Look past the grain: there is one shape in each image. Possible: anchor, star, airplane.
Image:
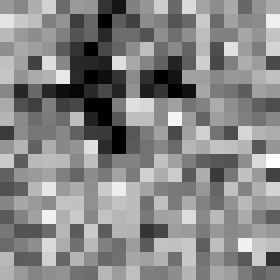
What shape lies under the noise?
airplane
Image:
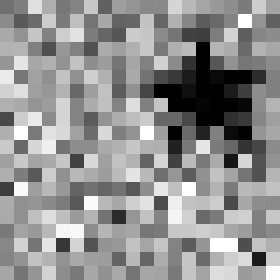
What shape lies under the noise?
star
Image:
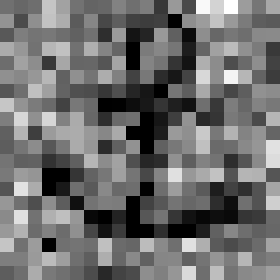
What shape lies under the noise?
anchor
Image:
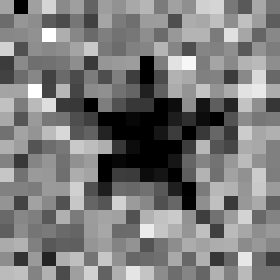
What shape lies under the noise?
star
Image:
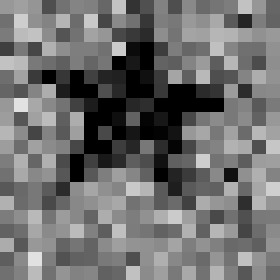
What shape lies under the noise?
star
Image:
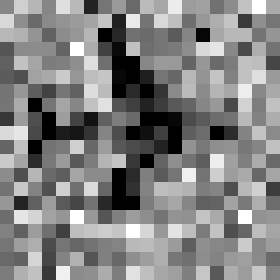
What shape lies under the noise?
airplane
